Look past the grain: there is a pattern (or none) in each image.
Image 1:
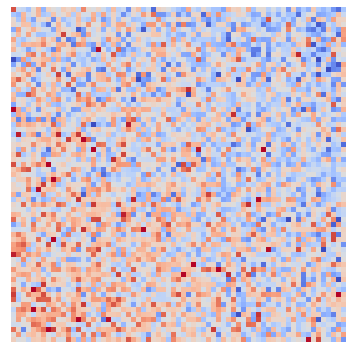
a smooth slope
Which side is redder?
bottom left
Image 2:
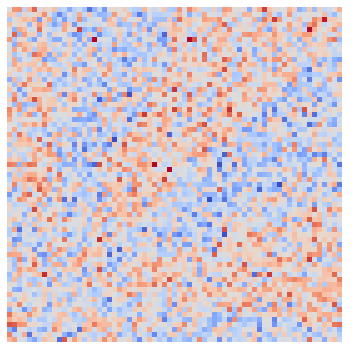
spokes from one point
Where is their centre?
bottom left
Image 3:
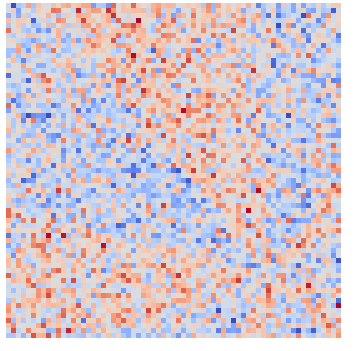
spokes from one point
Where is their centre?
bottom right
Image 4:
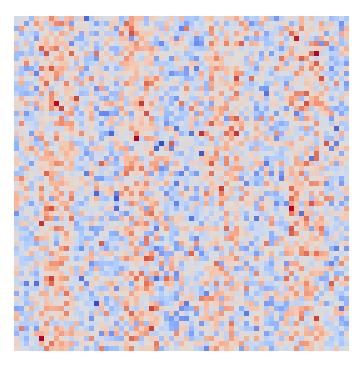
vertical stripes
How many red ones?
4
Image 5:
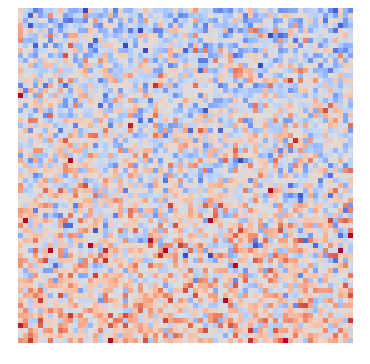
a smooth slope
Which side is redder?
bottom
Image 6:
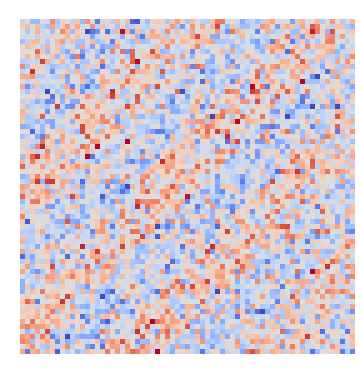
diagonal stripes
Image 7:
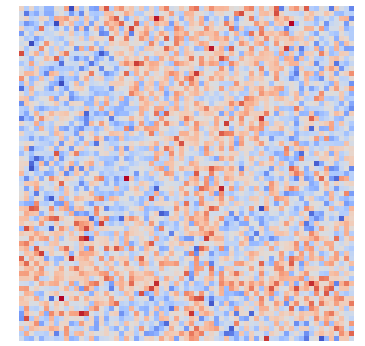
spokes from one point
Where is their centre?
bottom middle
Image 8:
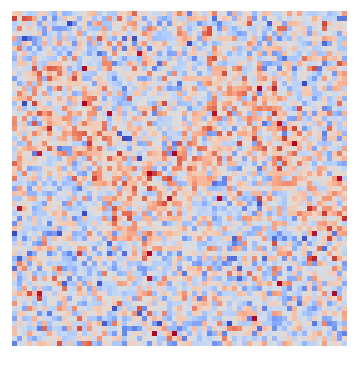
a wavy band
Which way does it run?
left to right
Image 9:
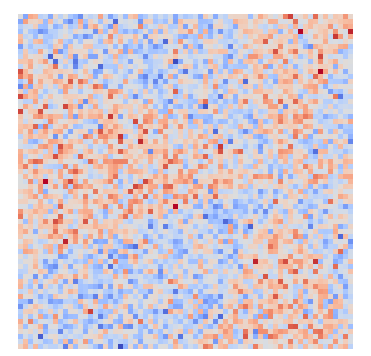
spokes from one point
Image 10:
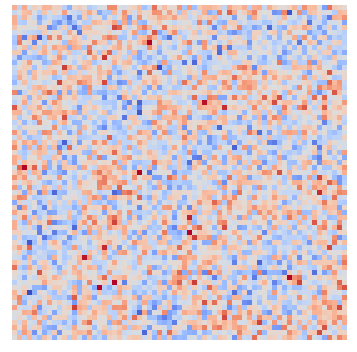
rings round one point
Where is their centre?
bottom right
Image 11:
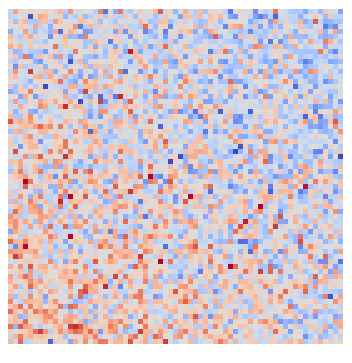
a smooth slope
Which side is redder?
bottom left
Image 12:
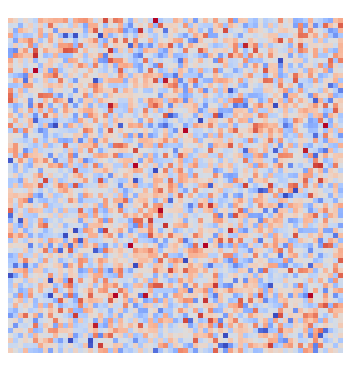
only noise
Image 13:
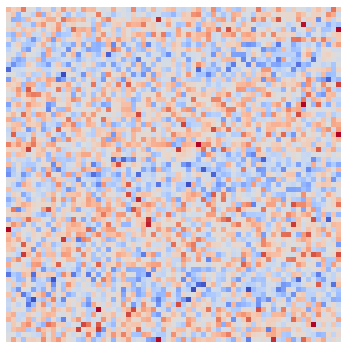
horizontal stripes
